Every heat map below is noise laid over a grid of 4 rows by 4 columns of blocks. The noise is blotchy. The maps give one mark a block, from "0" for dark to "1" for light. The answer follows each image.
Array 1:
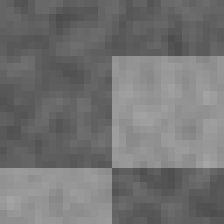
0 0 0 0
0 0 1 1
0 0 1 1
1 1 0 0
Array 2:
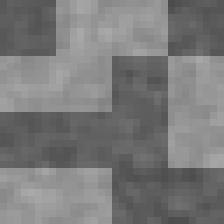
0 1 1 0
1 1 0 1
0 0 0 1
1 1 0 0
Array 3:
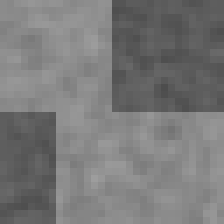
1 1 0 0
1 1 0 0
0 1 1 1
0 1 1 1
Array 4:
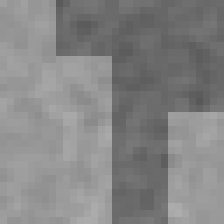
1 0 0 0
1 1 0 0
1 1 0 1
1 1 0 1
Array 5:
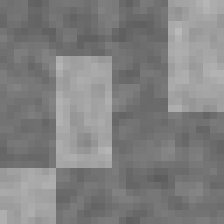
0 0 0 1
0 1 0 1
0 1 0 0
1 0 0 0
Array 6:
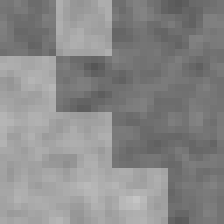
0 1 0 0
1 0 0 0
1 1 0 0
1 1 1 0
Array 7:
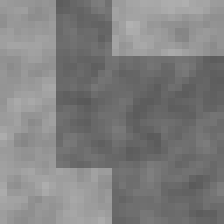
1 0 1 1
1 0 0 0
1 0 0 0
1 1 0 0
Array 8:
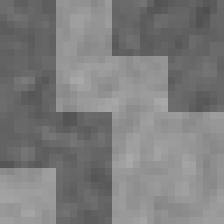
0 1 0 0
0 1 1 0
0 0 1 1
1 0 1 1
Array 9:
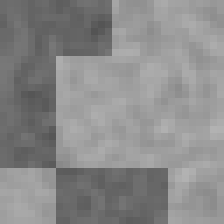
0 0 1 1
0 1 1 1
0 1 1 1
1 0 0 1
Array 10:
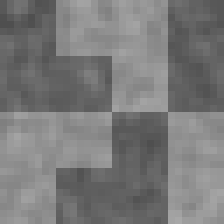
0 1 1 0
0 0 1 0
1 1 0 1
1 0 0 1
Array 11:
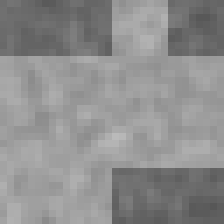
0 0 1 0
1 1 1 1
1 1 1 1
1 1 0 0
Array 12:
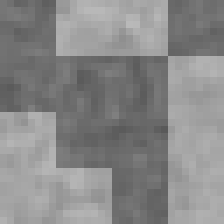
0 1 1 0
0 0 0 1
1 0 0 1
1 1 0 1
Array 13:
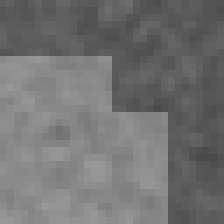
0 0 0 0
1 1 0 0
1 1 1 0
1 1 1 0
